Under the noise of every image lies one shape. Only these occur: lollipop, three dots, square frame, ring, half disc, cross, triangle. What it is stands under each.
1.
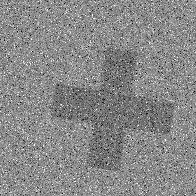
cross
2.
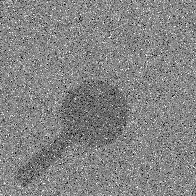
lollipop
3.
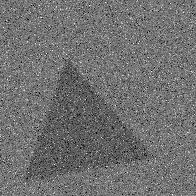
triangle
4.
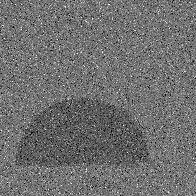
half disc
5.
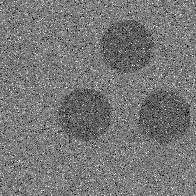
three dots
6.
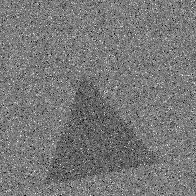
triangle
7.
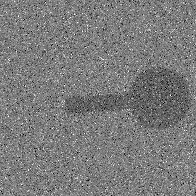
lollipop
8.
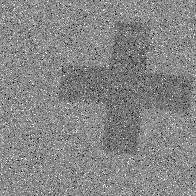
cross
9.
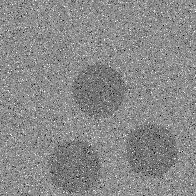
three dots
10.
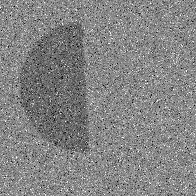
half disc
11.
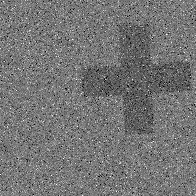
cross
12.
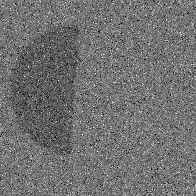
half disc
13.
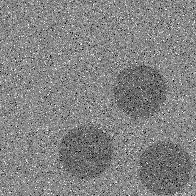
three dots
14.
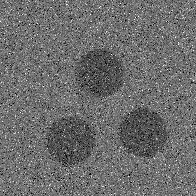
three dots
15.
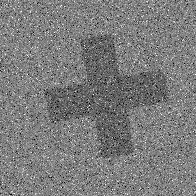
cross
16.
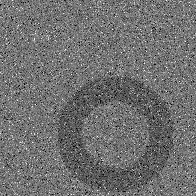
ring
